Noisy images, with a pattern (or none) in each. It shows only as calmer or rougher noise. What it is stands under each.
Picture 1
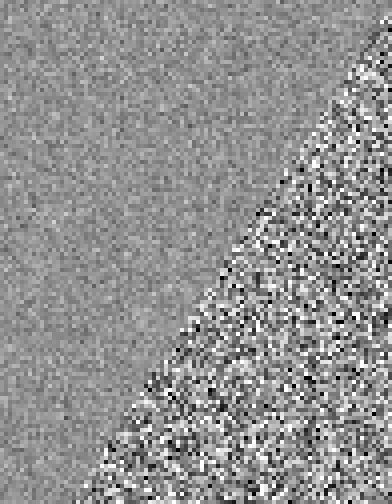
a sharp edge
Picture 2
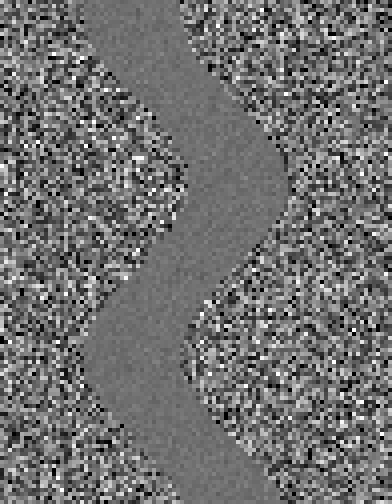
a wavy band
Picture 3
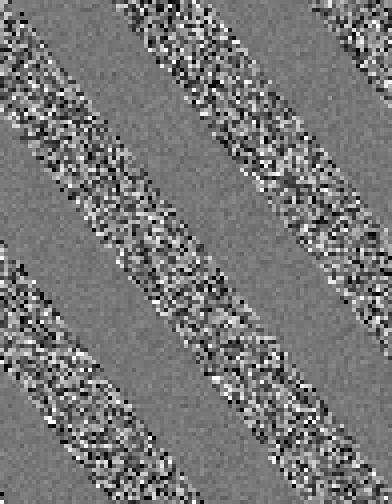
diagonal stripes
